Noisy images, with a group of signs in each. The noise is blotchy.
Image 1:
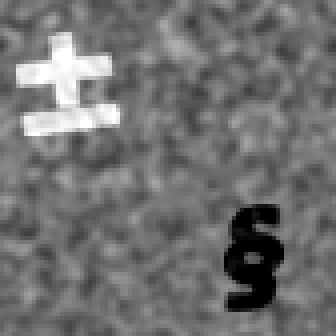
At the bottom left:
nothing
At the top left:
plus-minus sign
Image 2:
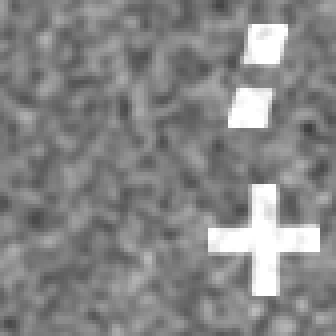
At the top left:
nothing
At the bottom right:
plus sign
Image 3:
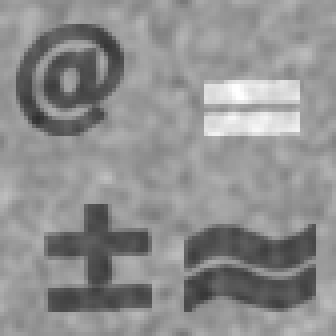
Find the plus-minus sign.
bottom left
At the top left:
at sign
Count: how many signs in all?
4
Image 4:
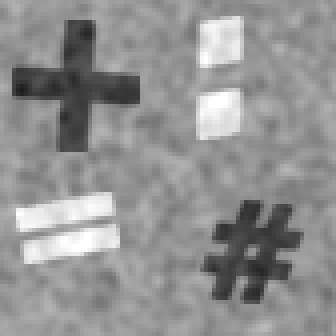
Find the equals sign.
bottom left
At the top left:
plus sign
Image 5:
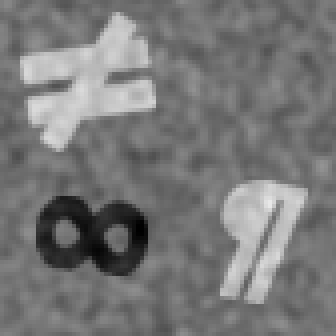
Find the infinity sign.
bottom left
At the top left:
not-equal sign
